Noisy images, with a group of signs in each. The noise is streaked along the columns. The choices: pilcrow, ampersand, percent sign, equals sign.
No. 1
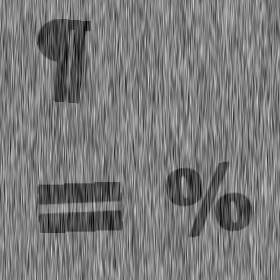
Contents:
top left: pilcrow; bottom left: equals sign; bottom right: percent sign
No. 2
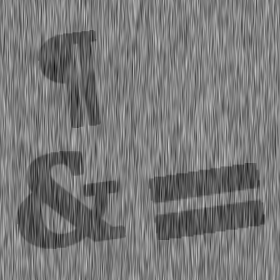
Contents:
top left: pilcrow; bottom left: ampersand; bottom right: equals sign
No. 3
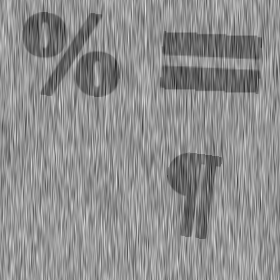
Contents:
top left: percent sign; top right: equals sign; bottom right: pilcrow
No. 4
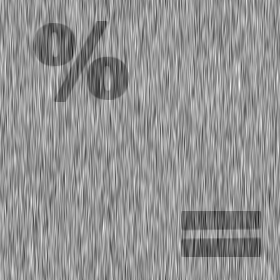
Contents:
top left: percent sign; bottom right: equals sign
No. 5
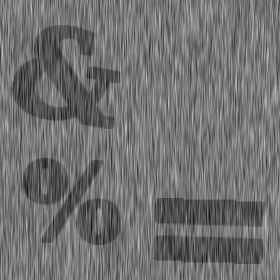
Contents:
top left: ampersand; bottom left: percent sign; bottom right: equals sign
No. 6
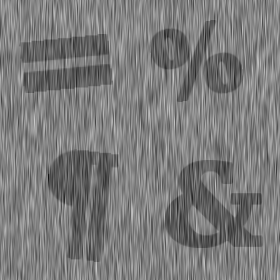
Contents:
top left: equals sign; top right: percent sign; bottom left: pilcrow; bottom right: ampersand
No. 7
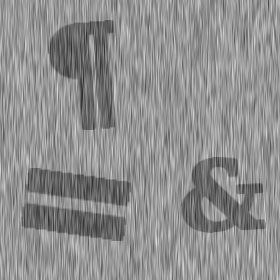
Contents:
top left: pilcrow; bottom left: equals sign; bottom right: ampersand
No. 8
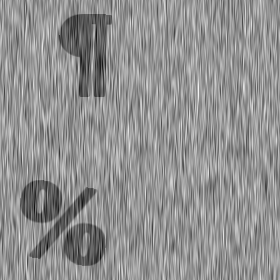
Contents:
top left: pilcrow; bottom left: percent sign
